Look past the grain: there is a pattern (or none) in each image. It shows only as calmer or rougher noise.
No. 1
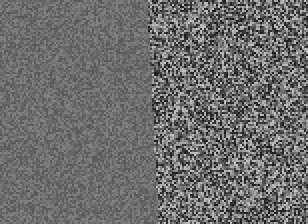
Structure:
a sharp edge
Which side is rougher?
right
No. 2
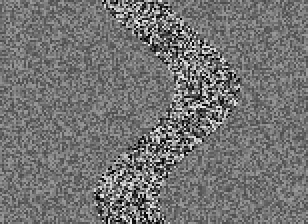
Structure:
a wavy band
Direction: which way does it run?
top to bottom
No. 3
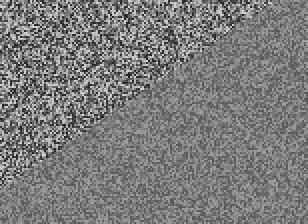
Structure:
a sharp edge
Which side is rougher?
top left
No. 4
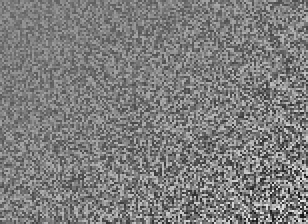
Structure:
a smooth slope
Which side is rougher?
bottom right
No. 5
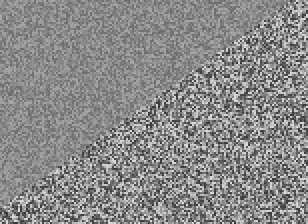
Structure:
a sharp edge
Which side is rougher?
bottom right
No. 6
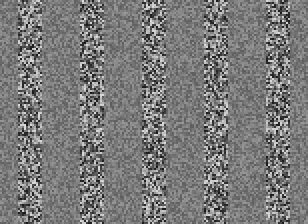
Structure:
vertical stripes
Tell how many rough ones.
5
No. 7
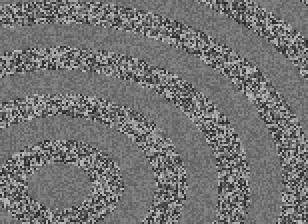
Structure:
rings round one point
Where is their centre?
bottom left
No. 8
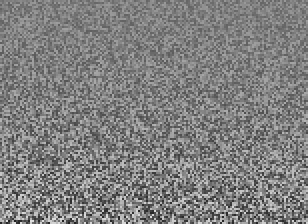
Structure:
a smooth slope
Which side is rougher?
bottom
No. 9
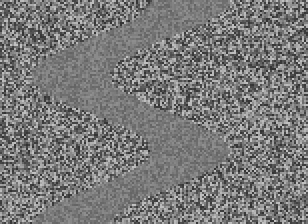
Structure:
a wavy band
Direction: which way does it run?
top to bottom
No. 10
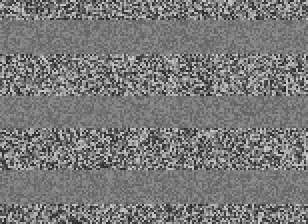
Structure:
horizontal stripes
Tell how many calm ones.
3
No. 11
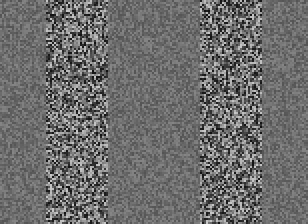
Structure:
vertical stripes
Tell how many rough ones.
2
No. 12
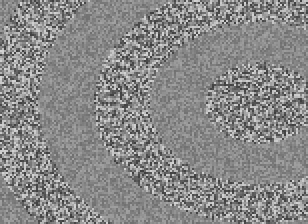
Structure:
rings round one point
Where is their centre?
middle right
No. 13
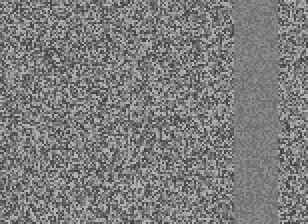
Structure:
one vertical stripe
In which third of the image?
right
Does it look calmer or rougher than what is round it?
calmer
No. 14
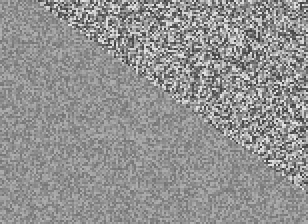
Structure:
a sharp edge
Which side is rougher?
top right
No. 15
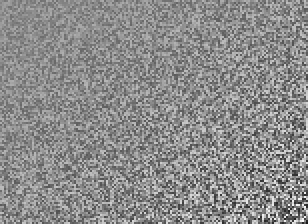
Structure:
a smooth slope
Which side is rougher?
bottom right
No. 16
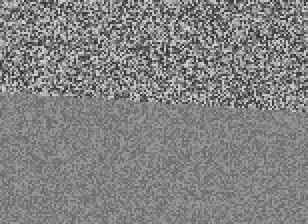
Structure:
a sharp edge
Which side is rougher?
top
